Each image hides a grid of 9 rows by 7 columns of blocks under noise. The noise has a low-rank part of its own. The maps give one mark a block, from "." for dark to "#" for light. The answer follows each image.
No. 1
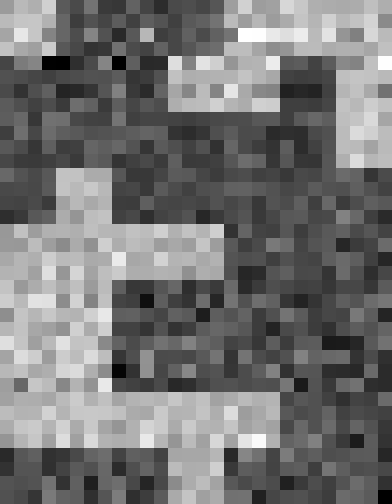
#...###
...##.#
......#
.#.....
####...
##.....
##.....
#####..
...#...
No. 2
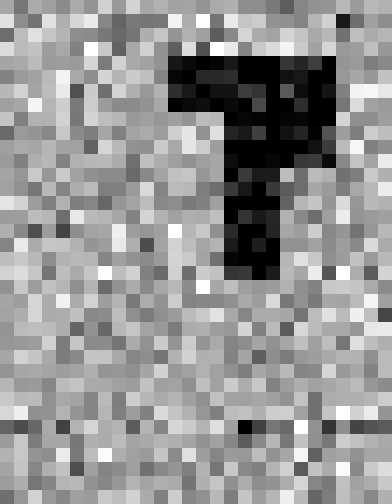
#######
###...#
####..#
####.##
####.##
#######
#######
#######
#######
